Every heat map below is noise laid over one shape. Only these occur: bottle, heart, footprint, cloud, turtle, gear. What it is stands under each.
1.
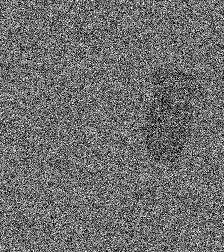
footprint
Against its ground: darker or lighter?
darker
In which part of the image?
middle right
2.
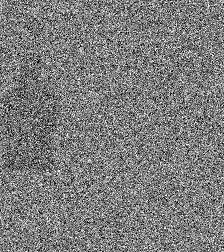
bottle
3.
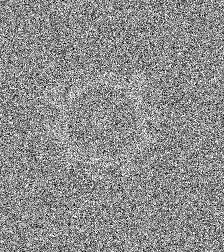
gear
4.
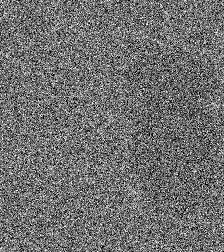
footprint
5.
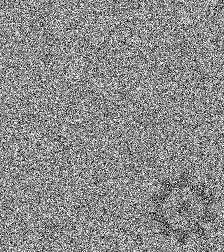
gear
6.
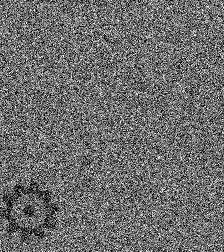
gear
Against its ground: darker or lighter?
darker
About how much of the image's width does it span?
a quarter
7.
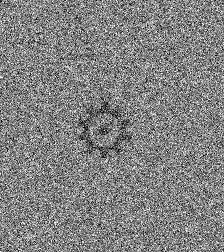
gear
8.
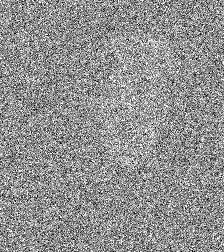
footprint
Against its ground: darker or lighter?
lighter
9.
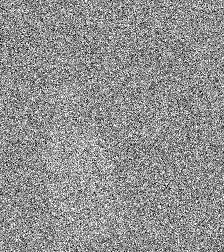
bottle
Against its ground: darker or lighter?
lighter
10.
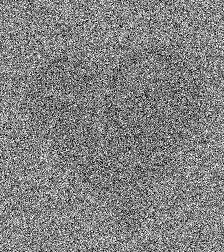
heart
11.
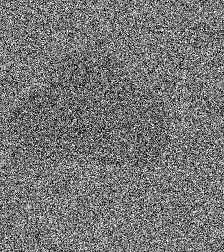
cloud
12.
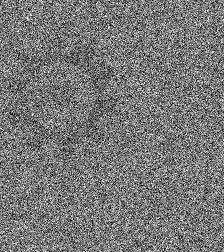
gear
